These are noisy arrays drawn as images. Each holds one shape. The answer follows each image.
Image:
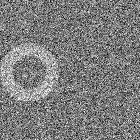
ring
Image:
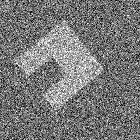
square with a notch
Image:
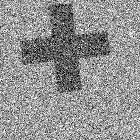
cross
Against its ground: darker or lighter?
darker
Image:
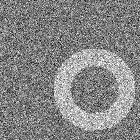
ring
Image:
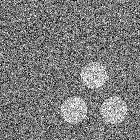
three dots
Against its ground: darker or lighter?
lighter
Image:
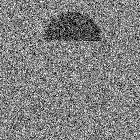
half disc
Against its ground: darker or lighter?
darker
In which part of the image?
top middle
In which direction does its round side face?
up
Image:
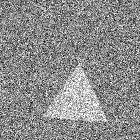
triangle
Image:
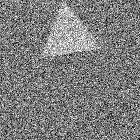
triangle
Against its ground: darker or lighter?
lighter
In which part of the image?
top middle
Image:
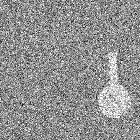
lollipop
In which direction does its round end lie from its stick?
down
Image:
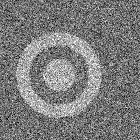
bullseye
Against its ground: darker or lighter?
lighter
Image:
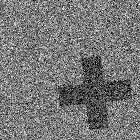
cross
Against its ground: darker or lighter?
darker
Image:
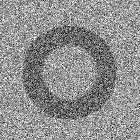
ring
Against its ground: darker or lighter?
darker
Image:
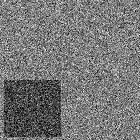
square
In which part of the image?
bottom left
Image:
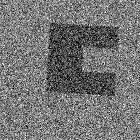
square with a notch
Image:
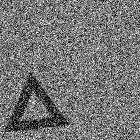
triangle frame
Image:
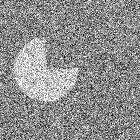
disc with a wedge cut out
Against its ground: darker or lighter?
lighter
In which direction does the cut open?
up and right
